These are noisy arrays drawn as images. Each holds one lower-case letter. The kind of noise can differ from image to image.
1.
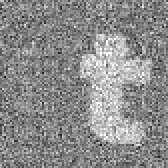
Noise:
low rank plus noise
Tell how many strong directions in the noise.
two
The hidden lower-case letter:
t
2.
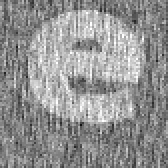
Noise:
streaked along the columns
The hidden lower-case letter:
e
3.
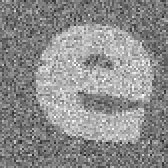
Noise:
low rank plus noise
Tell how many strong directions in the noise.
one
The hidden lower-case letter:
e
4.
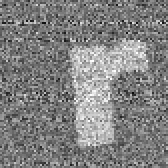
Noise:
rows of uneven size
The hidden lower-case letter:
r
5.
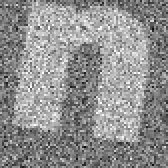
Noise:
low rank plus noise
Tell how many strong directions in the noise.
one
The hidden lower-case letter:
n
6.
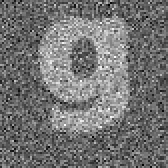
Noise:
low rank plus noise
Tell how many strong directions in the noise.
one
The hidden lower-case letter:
g
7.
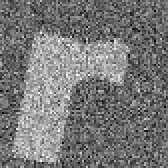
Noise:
low rank plus noise
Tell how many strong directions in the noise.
three or four
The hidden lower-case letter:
r
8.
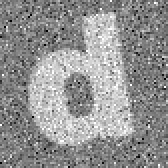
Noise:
heavy tails
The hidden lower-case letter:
d
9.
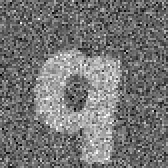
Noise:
independent entries
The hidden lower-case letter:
q
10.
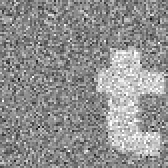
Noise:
low rank plus noise
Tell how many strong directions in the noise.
five to eight
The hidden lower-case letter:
t
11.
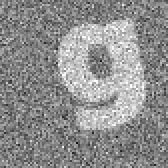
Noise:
independent entries
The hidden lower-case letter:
g
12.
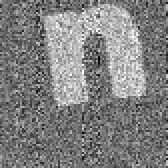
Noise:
columns of uneven size
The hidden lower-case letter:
n
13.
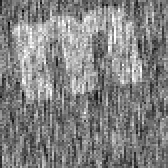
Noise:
streaked along the columns
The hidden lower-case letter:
m
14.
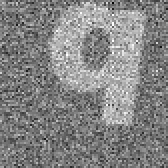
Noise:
low rank plus noise
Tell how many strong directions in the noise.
one
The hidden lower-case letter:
q
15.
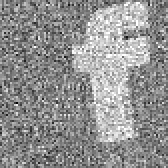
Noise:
low rank plus noise
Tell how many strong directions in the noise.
five to eight
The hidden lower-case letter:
f
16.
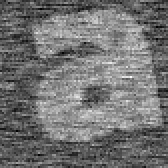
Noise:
streaked along the rows
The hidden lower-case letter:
a
